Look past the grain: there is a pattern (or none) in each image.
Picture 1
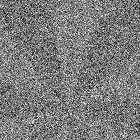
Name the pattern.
spokes from one point
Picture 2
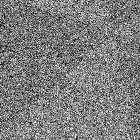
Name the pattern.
spokes from one point
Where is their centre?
top right
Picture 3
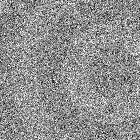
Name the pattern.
rings round one point
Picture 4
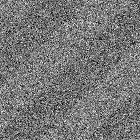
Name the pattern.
diagonal stripes
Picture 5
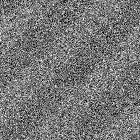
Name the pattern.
diagonal stripes
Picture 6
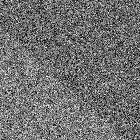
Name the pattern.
a sharp edge
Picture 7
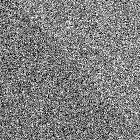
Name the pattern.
a sharp edge
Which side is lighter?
top right
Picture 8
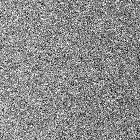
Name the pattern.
a smooth slope
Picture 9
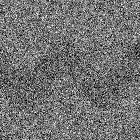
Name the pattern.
a wavy band
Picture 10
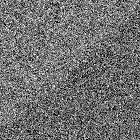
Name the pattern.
a sharp edge
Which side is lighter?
top left
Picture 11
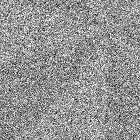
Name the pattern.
spokes from one point
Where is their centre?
top right
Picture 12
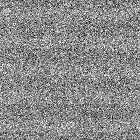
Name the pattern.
horizontal stripes
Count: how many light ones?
5
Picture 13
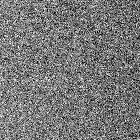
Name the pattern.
a smooth slope
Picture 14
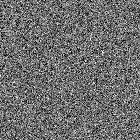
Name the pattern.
only noise
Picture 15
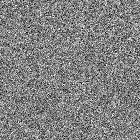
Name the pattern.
only noise
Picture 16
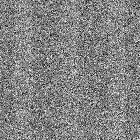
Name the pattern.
vertical stripes
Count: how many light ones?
3
